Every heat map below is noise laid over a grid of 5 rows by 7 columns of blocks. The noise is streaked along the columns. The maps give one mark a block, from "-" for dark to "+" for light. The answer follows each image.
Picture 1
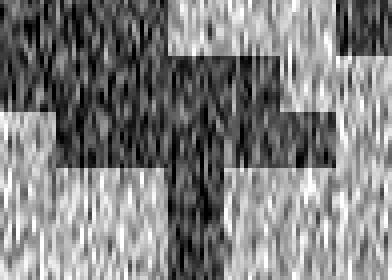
---+++-
-----++
+-----+
+++-+++
+++-+++
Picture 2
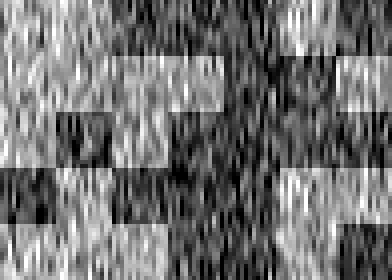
++---+-
++++--+
+-+----
-+---++
+++--+-
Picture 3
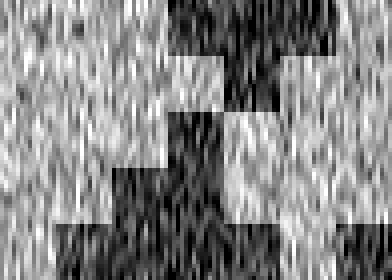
+++---+
++++-++
+++-+++
++--+++
+----+-
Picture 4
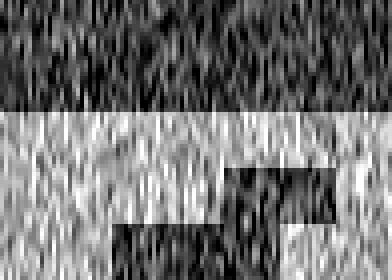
-------
-------
+++++++
++++--+
++---++
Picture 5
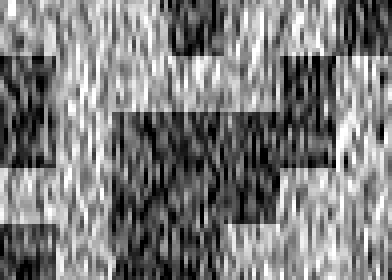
+++-++-
-++++-+
-+----+
++---++
-+--+++
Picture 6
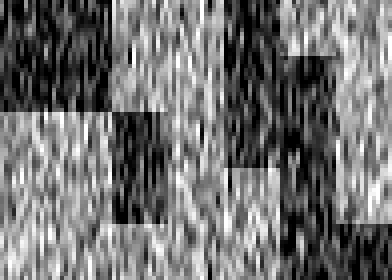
--++-++
--++--+
++-+--+
++-++-+
+++++--
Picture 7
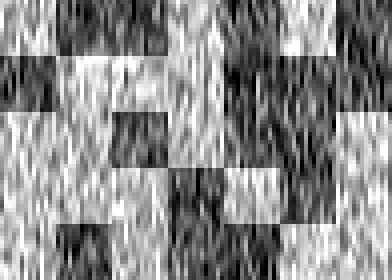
+--+-+-
-+++---
++-+--+
+++-+-+
+-+--++
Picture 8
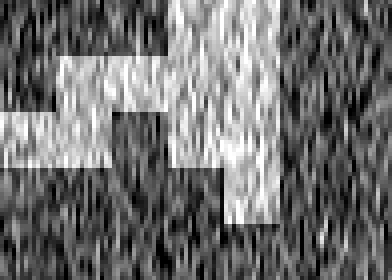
---++--
-++++--
++-++--
----+--
-------
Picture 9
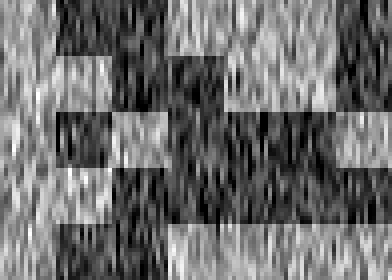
+--+++-
++--++-
+-+---+
++-----
+--++++
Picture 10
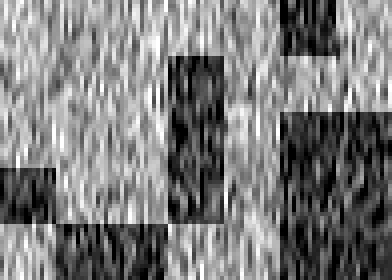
+++++-+
+++-+++
+++-+--
-++-+--
+--++--
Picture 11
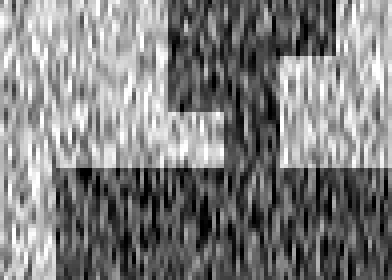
+++---+
+++--++
++++-++
+------
+------
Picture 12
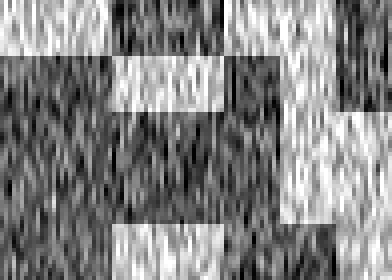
++--++-
--++-+-
-----++
-----++
--++--+
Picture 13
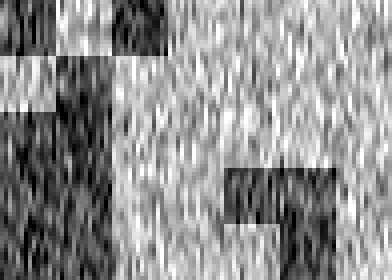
-+-++++
+-+++++
--+++++
--++--+
--+++-+
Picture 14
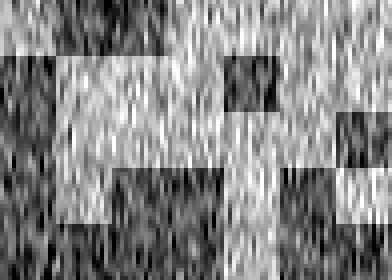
+--++++
-+++-++
-+++++-
-+--+-+
----+--
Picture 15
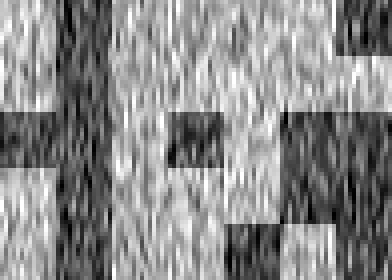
+-++++-
+-+++++
--+-+--
+-+++--
+-++-+-
